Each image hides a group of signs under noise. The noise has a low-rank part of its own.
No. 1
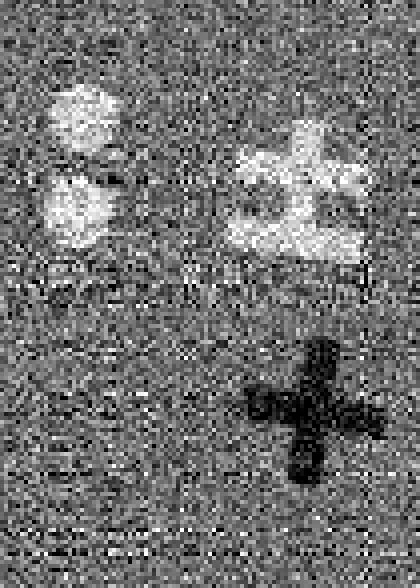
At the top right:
plus-minus sign
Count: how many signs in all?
3
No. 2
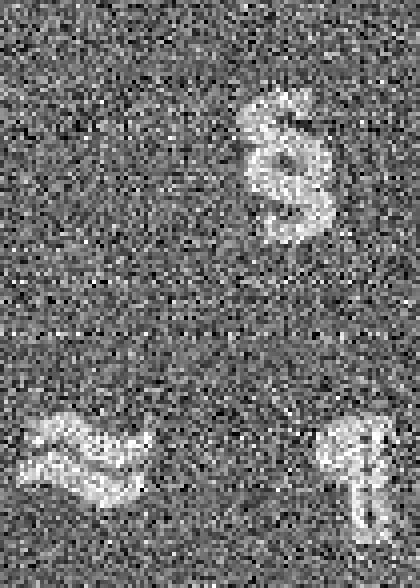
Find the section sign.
top right
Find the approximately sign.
bottom left
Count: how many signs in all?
3
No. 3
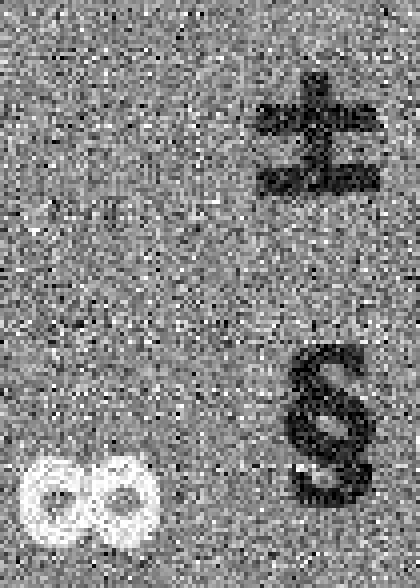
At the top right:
plus-minus sign
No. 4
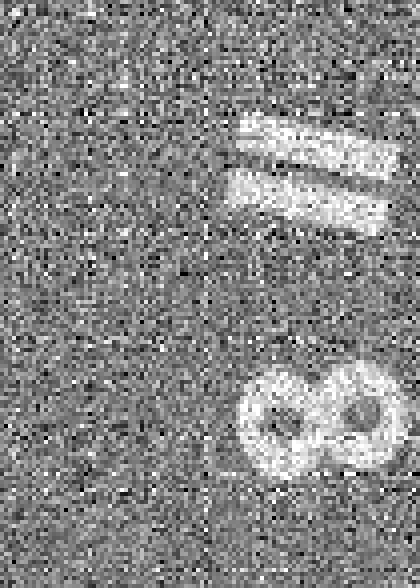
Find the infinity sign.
bottom right
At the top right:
equals sign
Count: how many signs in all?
2
